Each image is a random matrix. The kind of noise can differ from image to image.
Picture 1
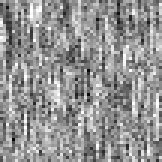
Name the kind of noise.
streaked along the columns
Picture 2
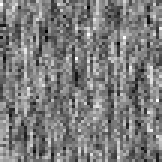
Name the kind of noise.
streaked along the columns
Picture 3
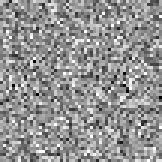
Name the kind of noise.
independent entries
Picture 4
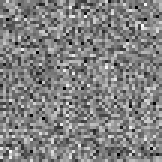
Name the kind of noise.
independent entries
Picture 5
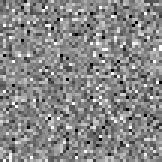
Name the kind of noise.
heavy tails
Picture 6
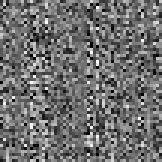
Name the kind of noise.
columns of uneven size
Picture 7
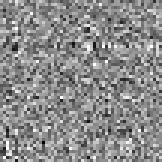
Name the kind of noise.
low rank plus noise
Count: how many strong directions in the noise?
two
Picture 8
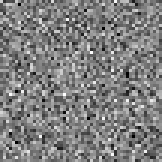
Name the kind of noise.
low rank plus noise
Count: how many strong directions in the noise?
two
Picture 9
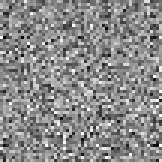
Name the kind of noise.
low rank plus noise
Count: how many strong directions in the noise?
one
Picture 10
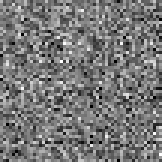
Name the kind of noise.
low rank plus noise
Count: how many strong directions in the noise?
five to eight
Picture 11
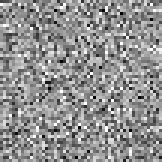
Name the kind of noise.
low rank plus noise
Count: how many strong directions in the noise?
two
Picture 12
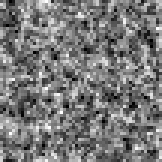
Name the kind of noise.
blotchy
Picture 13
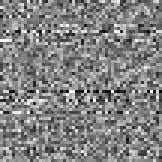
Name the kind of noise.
rows of uneven size
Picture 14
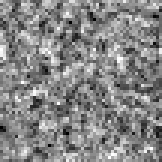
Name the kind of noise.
blotchy
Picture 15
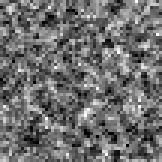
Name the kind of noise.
blotchy
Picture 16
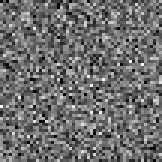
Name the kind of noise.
independent entries
